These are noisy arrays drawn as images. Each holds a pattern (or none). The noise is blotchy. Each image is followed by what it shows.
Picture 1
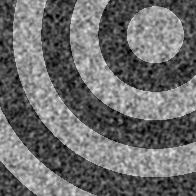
rings round one point
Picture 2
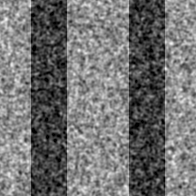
vertical stripes
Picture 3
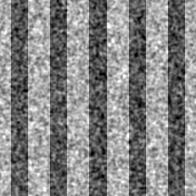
vertical stripes
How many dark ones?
5
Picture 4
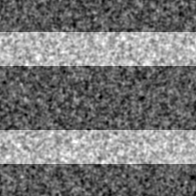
horizontal stripes
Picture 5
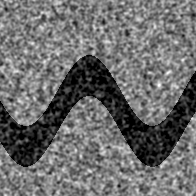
a wavy band
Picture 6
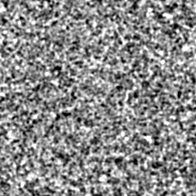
only noise
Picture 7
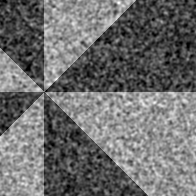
spokes from one point
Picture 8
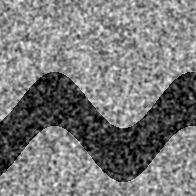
a wavy band
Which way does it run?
left to right
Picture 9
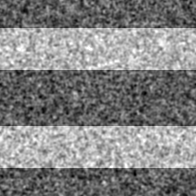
horizontal stripes
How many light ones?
2
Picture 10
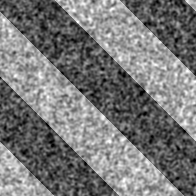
diagonal stripes
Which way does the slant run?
top left to bottom right
